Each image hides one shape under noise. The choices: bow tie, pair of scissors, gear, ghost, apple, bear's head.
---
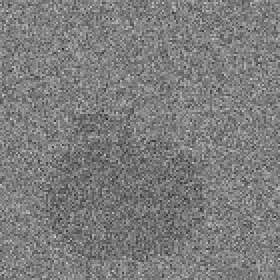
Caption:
dark apple
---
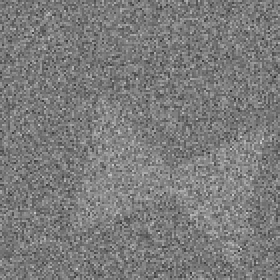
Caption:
light bow tie
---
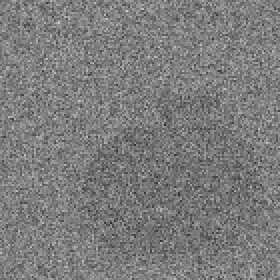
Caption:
dark apple
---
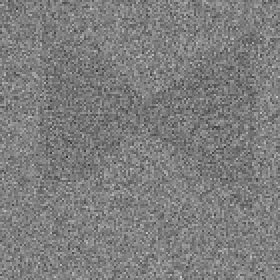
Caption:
dark bow tie
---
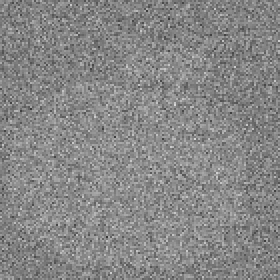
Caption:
light apple
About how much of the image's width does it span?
nearly all
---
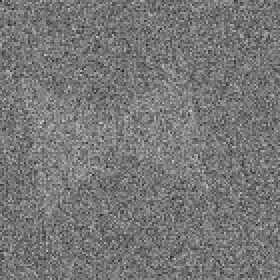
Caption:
light bow tie
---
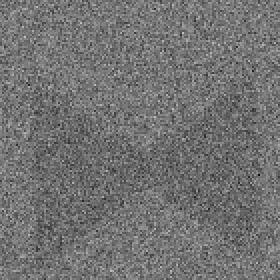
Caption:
dark bow tie
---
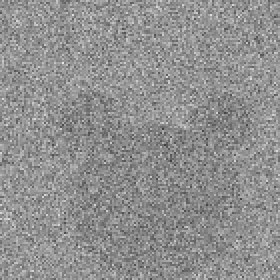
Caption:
dark bear's head
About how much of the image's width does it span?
two thirds
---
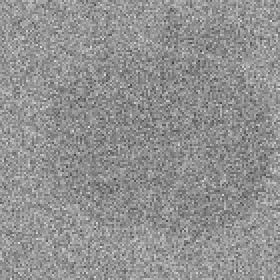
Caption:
dark apple
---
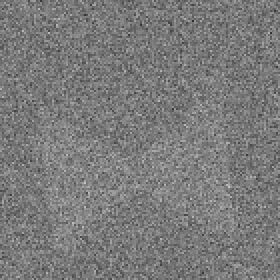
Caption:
light bow tie
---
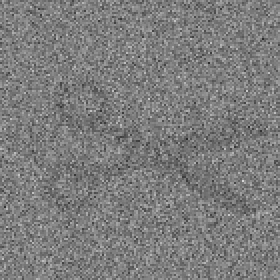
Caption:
dark pair of scissors
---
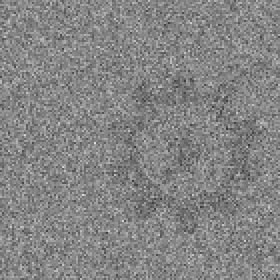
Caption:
dark gear
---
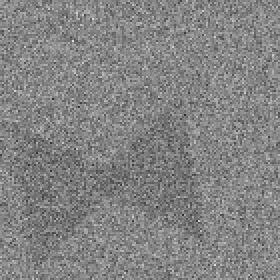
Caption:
dark bow tie
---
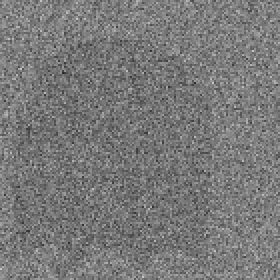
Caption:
dark ghost
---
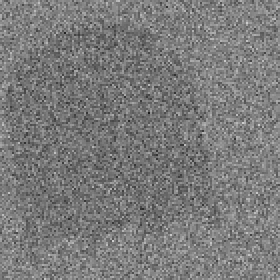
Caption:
dark ghost
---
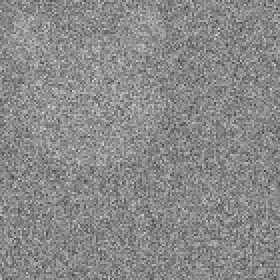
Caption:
light bear's head
